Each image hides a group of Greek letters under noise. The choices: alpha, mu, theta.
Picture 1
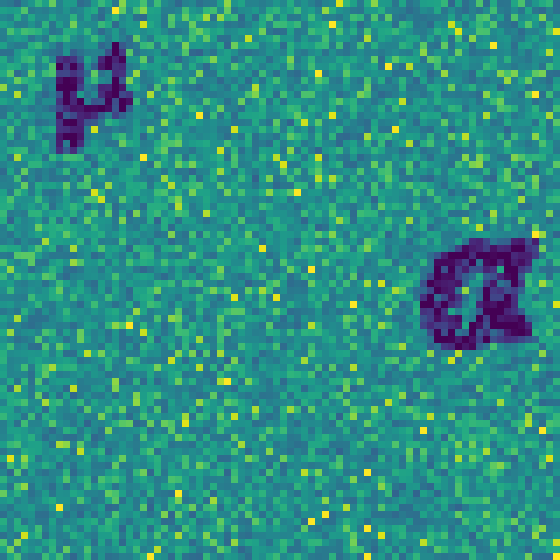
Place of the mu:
top left
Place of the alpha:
middle right
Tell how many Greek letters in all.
2
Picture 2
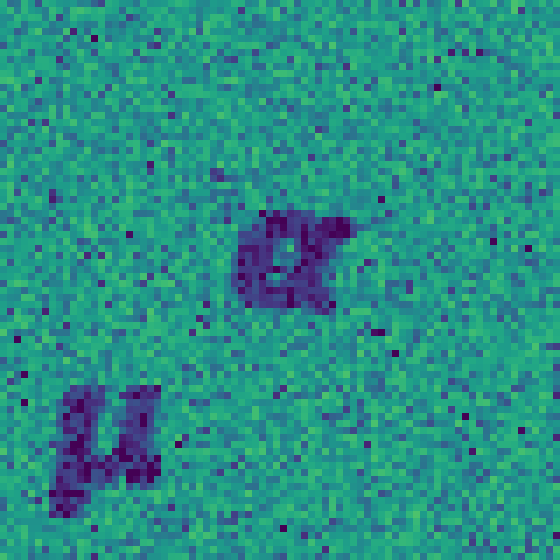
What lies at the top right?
nothing
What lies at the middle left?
nothing
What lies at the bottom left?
mu
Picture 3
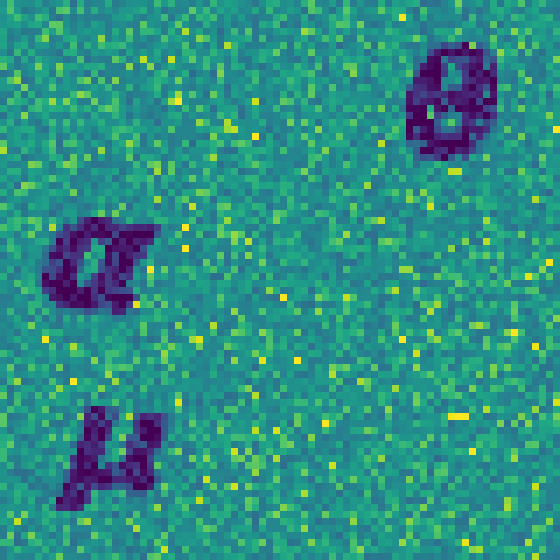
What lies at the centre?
nothing
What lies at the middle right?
nothing
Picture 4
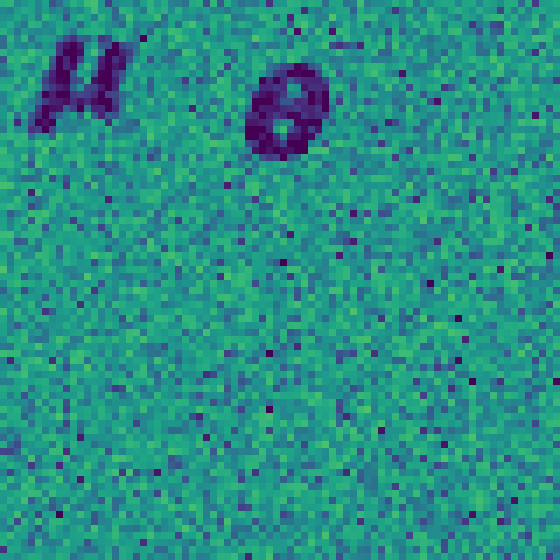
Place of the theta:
top middle
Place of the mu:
top left
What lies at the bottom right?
nothing
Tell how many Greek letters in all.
2
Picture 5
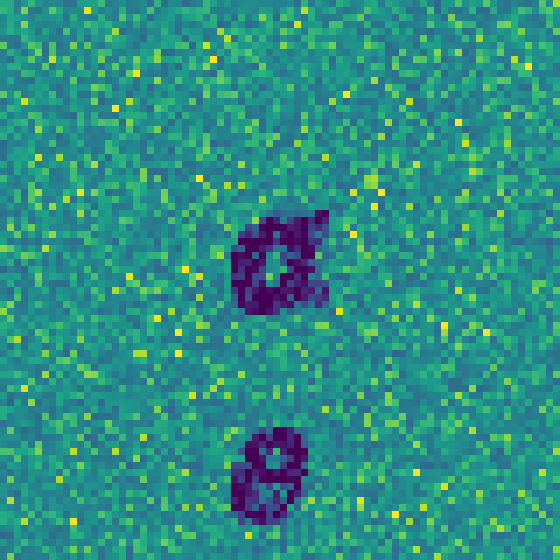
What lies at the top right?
nothing
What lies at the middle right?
nothing
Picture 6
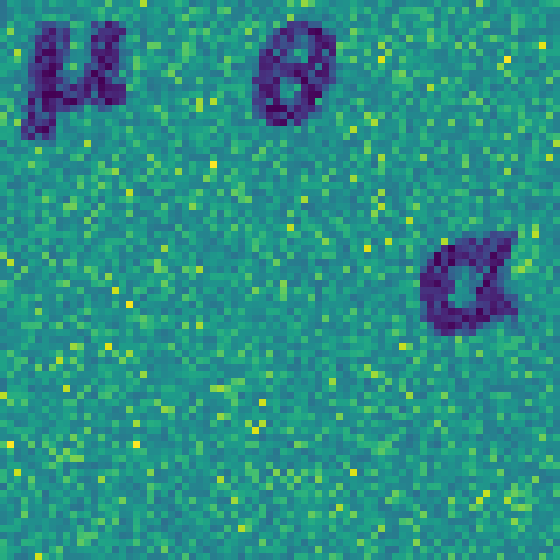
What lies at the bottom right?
nothing
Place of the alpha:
middle right
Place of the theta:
top middle
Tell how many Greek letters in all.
3
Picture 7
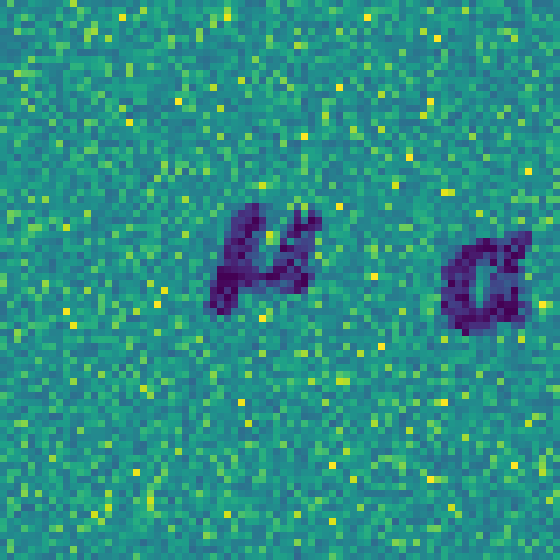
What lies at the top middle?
nothing
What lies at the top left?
nothing
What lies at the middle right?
alpha
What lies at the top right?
nothing
